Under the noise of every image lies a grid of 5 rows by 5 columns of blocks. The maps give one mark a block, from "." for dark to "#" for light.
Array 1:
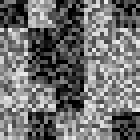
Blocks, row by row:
. # . # .
# . . # #
# . . # #
# # . # #
# . # # .
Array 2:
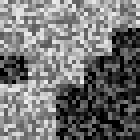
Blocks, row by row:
# # # # #
# # # # .
. # # . .
# # . . .
# # . . .
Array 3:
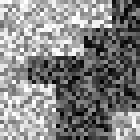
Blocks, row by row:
# # # # .
# # # . .
# . . . .
# # . . .
# # . . #
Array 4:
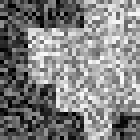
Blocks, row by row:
. . . # #
. # # # #
. # # # #
. . # # #
. . . # .
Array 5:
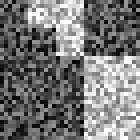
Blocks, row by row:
. # # . .
. . # . .
. . . # #
. . . # #
. . . # #
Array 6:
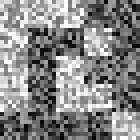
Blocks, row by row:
# # # . .
# . . # .
# . # . .
# . # # .
. . . . #
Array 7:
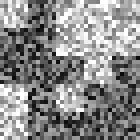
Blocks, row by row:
# . # # #
. . # # #
. . . # .
# . # . .
# . . . .
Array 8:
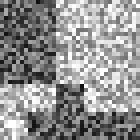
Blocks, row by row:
. . # # #
. . # # #
. . # # #
# # . # #
# . . . .
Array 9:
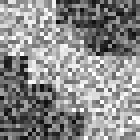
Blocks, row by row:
# # . . .
# # # . .
. # # # #
. . # # #
. . . # #
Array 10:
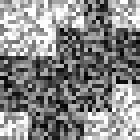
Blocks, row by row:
# # # . #
# # . . .
. . . . .
. . . . #
# . . # #
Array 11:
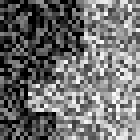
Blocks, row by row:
. . . # #
. . . # #
. . # # #
. # # # #
. . # # #
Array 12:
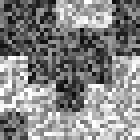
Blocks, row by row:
. . # # .
. . . . .
# . . . #
# # . # #
. # # # #
